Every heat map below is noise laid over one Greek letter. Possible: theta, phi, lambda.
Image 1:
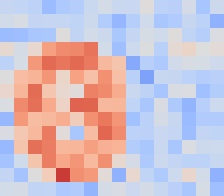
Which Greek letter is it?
theta
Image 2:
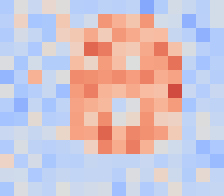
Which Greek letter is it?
theta
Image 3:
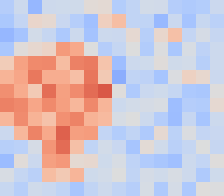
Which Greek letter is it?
phi
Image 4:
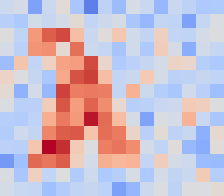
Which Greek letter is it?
lambda
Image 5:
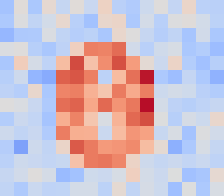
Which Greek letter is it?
theta
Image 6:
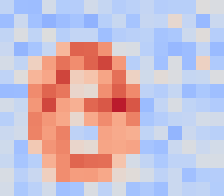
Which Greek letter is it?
theta
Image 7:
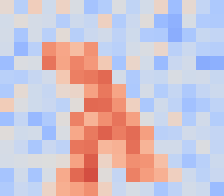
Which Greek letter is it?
lambda
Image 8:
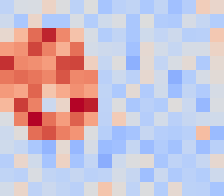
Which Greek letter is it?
theta
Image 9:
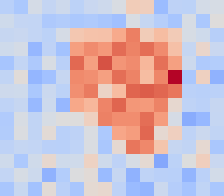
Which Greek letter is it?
phi
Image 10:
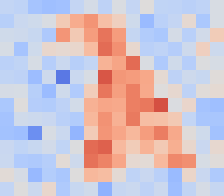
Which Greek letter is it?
lambda
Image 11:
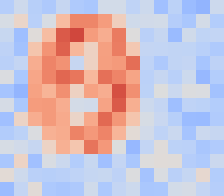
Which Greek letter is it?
theta
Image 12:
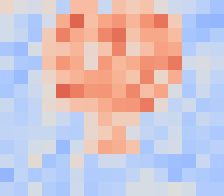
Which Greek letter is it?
phi
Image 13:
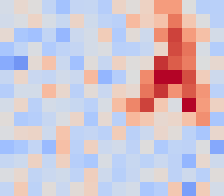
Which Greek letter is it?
lambda
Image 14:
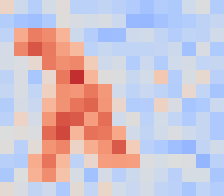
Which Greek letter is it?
lambda
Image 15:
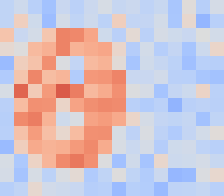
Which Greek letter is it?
theta
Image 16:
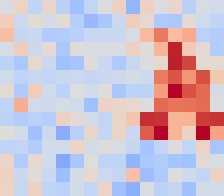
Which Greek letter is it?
lambda
